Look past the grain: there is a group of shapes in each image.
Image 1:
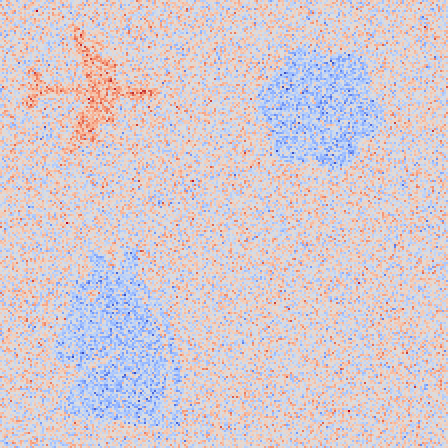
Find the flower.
top right
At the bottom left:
chess knight
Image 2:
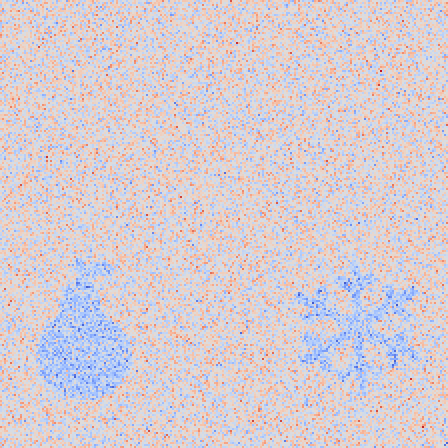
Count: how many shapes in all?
2
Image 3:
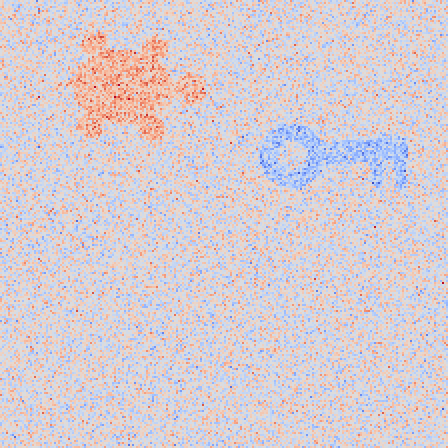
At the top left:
turtle
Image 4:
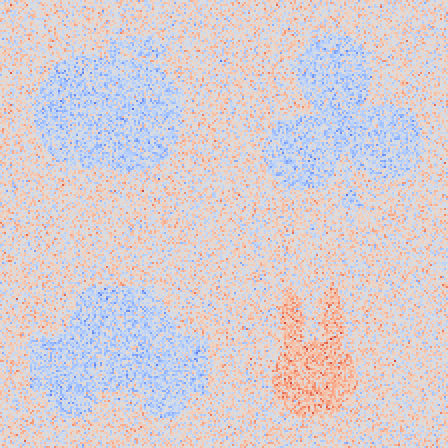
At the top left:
apple
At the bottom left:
car
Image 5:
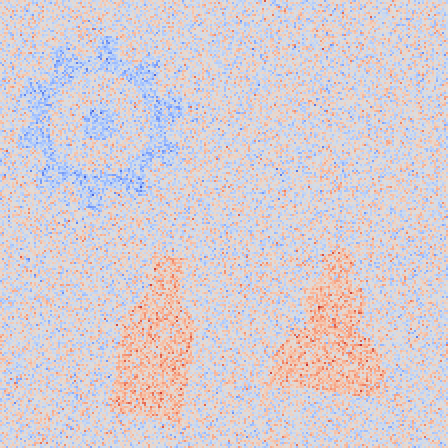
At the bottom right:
chess pawn
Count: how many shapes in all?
3
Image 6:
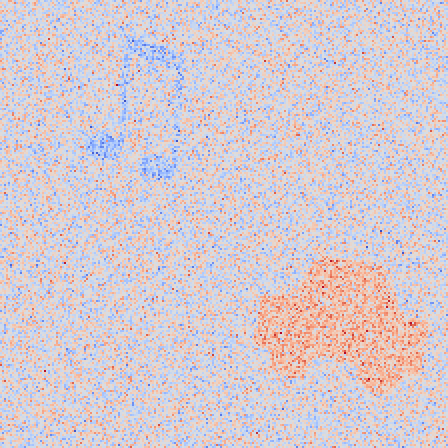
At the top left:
pair of musical notes
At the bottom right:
car
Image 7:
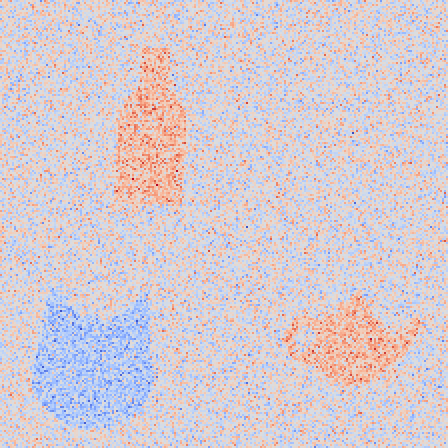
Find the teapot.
bottom right
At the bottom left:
cat's head
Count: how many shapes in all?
3
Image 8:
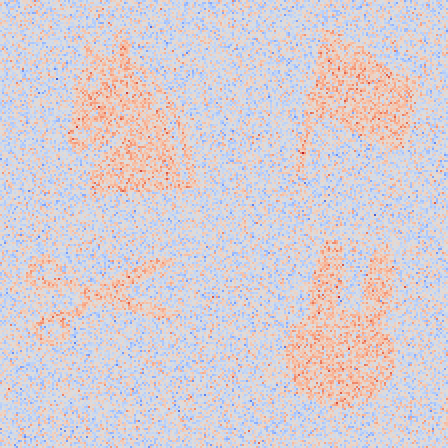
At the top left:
chess knight
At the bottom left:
pair of scissors
